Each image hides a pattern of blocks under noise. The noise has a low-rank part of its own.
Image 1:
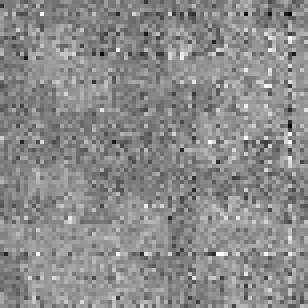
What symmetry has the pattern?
mirrored about the diagonal from the top left
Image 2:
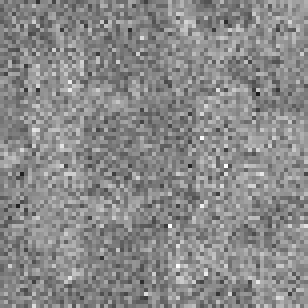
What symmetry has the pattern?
top and bottom mirror each other
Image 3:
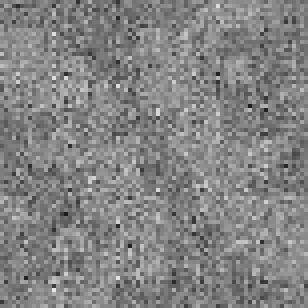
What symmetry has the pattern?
the same after a half turn
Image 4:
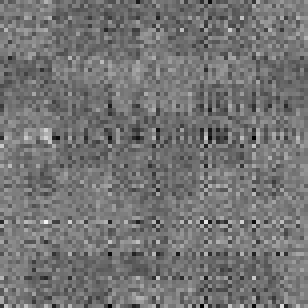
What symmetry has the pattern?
left and right mirror each other
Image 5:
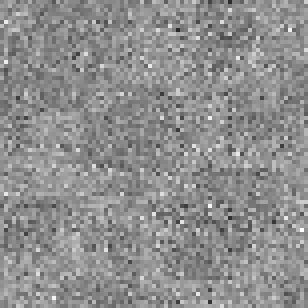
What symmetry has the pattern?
mirrored about the diagonal from the top left
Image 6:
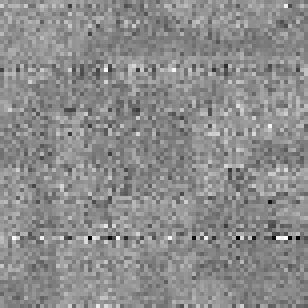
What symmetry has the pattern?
mirrored about the diagonal from the top left
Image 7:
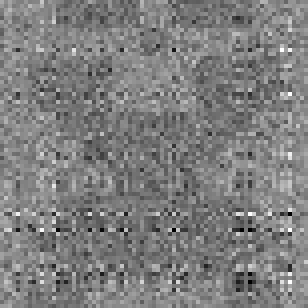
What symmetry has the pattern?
left and right mirror each other
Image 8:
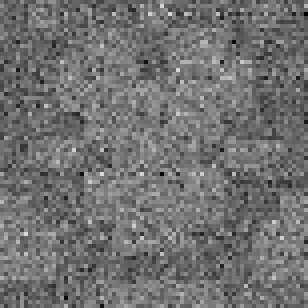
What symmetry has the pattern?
left and right mirror each other
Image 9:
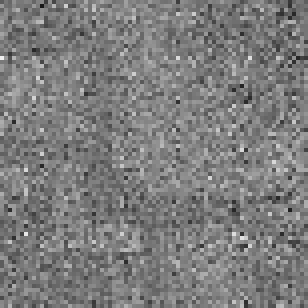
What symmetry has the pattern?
mirrored about the diagonal from the bottom left
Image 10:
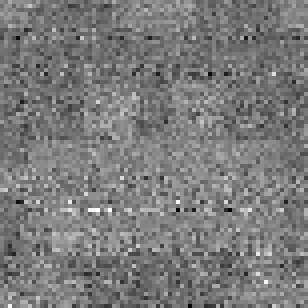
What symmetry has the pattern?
left and right mirror each other
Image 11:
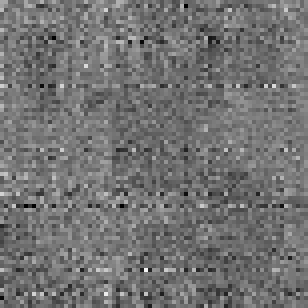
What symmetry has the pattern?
no symmetry
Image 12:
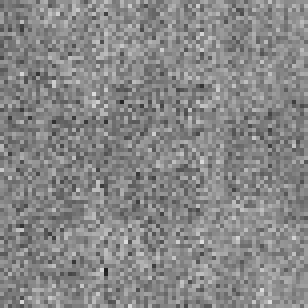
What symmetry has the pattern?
top and bottom mirror each other
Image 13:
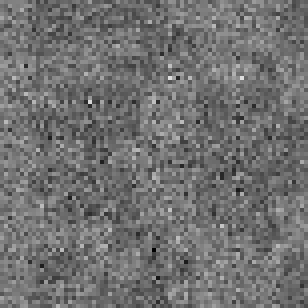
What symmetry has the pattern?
top and bottom mirror each other
